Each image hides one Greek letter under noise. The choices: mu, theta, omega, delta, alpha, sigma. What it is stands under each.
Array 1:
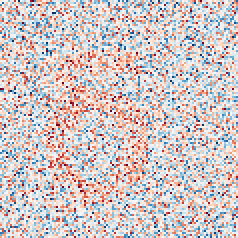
delta
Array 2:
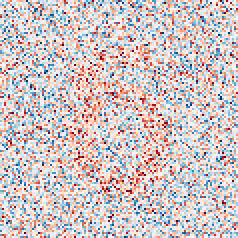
delta
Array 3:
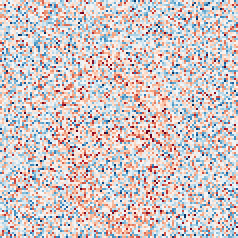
theta
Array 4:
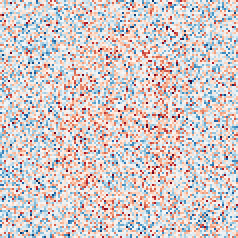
theta
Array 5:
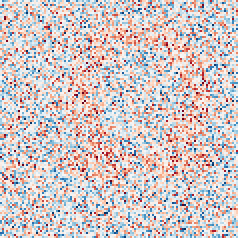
omega
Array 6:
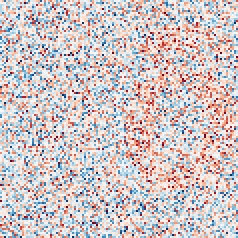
delta
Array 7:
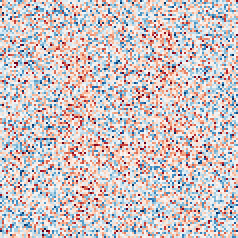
mu
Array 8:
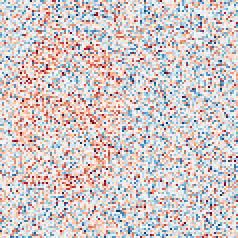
theta
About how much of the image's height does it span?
two thirds
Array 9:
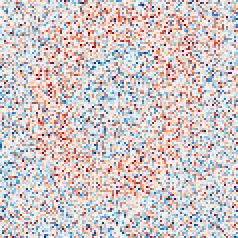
sigma
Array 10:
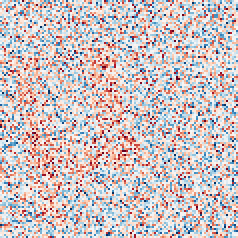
mu
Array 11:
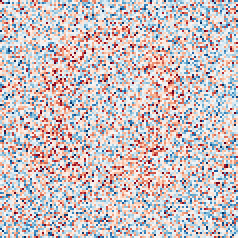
omega
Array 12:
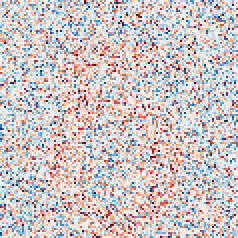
delta
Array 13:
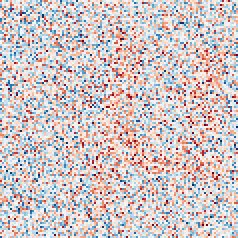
mu
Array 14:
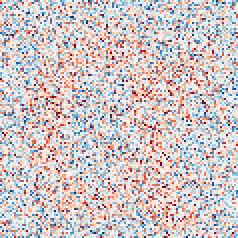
alpha
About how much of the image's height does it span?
nearly all
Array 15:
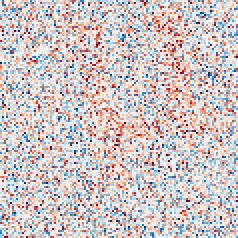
mu
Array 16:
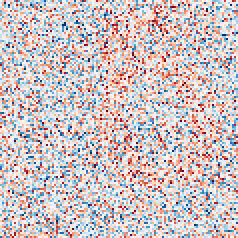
delta
